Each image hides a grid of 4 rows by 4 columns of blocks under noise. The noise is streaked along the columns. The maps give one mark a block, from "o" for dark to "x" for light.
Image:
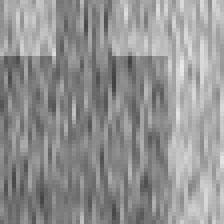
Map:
xoxx
ooox
ooox
ooox
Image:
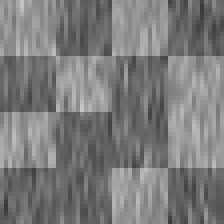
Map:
xoxo
oxox
xoox
ooxo
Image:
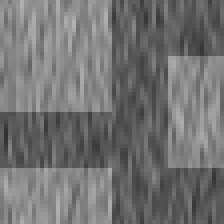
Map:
xxoo
xxox
ooox
xxoo
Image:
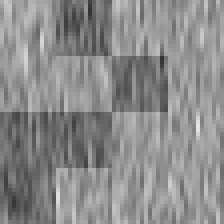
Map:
xoxx
xxox
ooxx
oxxx
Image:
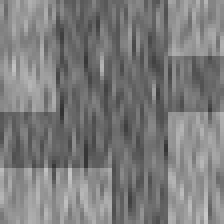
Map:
xoox
xooo
ooox
xxox
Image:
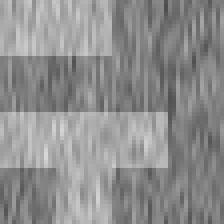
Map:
xxoo
oooo
xxxo
oxoo
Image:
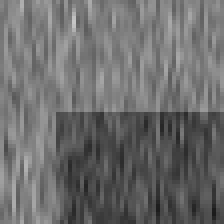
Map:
xxxx
xxxx
xooo
xooo
